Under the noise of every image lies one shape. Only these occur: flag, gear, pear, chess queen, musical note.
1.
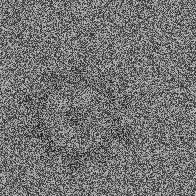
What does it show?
dark gear
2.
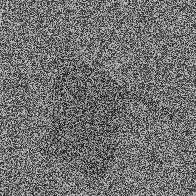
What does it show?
dark flag
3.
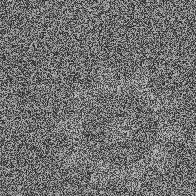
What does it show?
light gear
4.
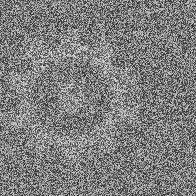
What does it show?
light gear
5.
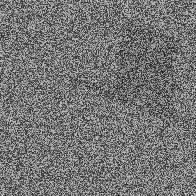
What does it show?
dark flag
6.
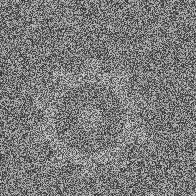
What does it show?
light gear
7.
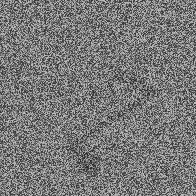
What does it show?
dark musical note
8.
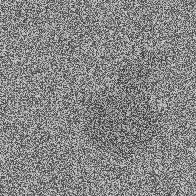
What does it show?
dark pear
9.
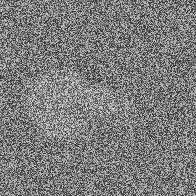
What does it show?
light pear
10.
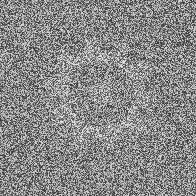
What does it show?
light gear
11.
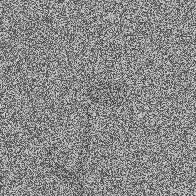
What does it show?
dark musical note
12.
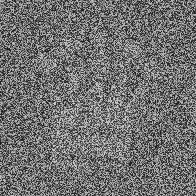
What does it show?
light chess queen
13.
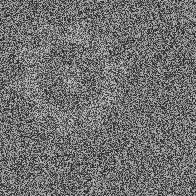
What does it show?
light gear
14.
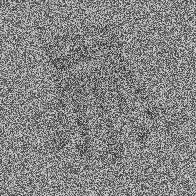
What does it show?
dark chess queen
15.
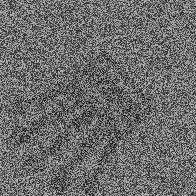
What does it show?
dark chess queen
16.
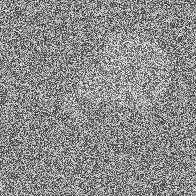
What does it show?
light pear
